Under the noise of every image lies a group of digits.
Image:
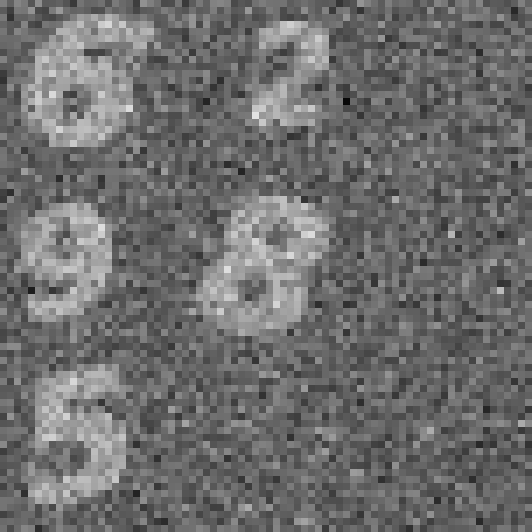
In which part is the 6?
top left
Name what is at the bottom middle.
nothing
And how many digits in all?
5
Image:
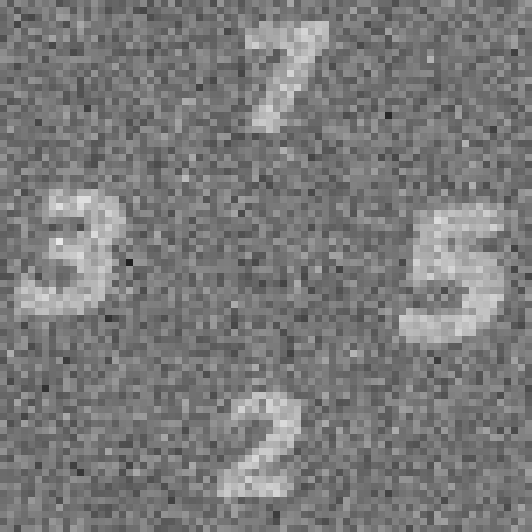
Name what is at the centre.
nothing
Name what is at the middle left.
3
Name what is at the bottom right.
nothing
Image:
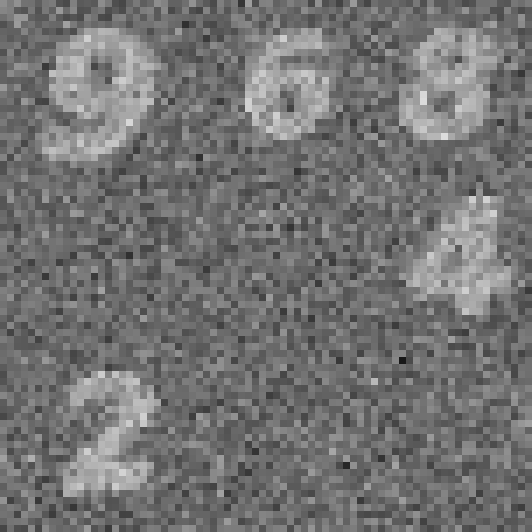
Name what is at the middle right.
4
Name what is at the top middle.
6
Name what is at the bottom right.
nothing
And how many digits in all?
5
